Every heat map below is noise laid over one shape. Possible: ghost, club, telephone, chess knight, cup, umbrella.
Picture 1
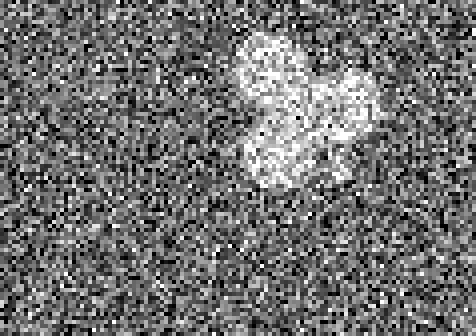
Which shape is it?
club
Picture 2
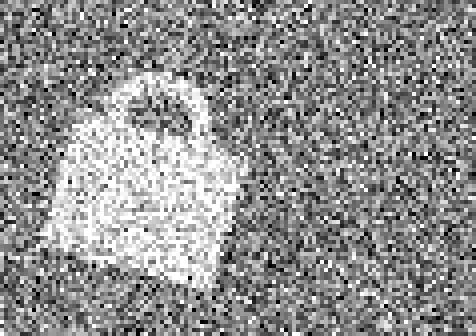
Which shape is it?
cup
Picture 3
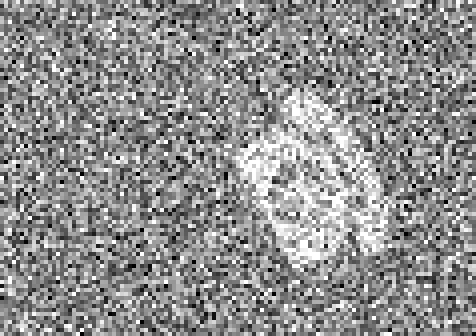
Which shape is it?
telephone
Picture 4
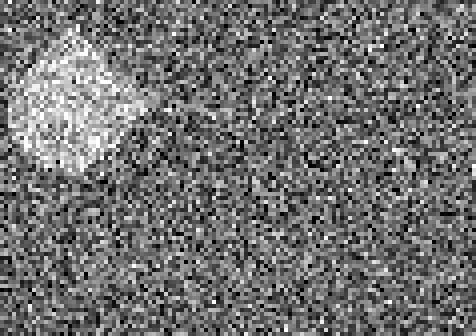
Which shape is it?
ghost
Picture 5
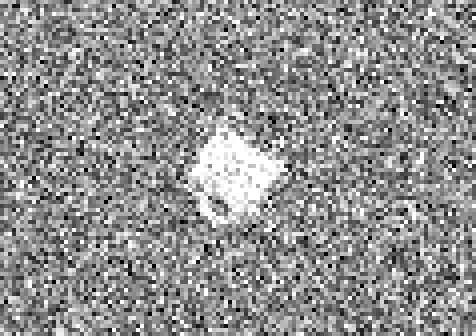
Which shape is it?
cup
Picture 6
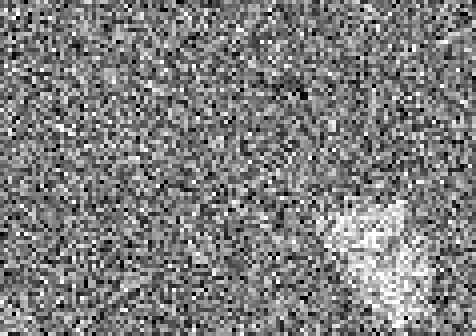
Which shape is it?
chess knight
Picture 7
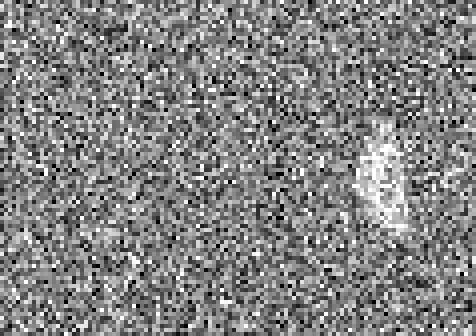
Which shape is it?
umbrella
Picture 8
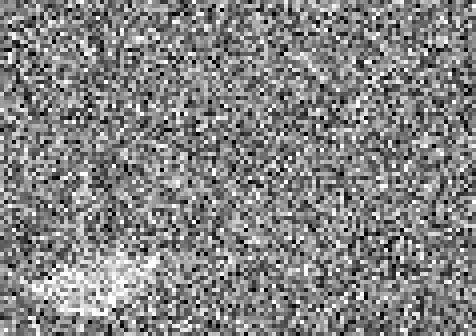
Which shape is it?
umbrella
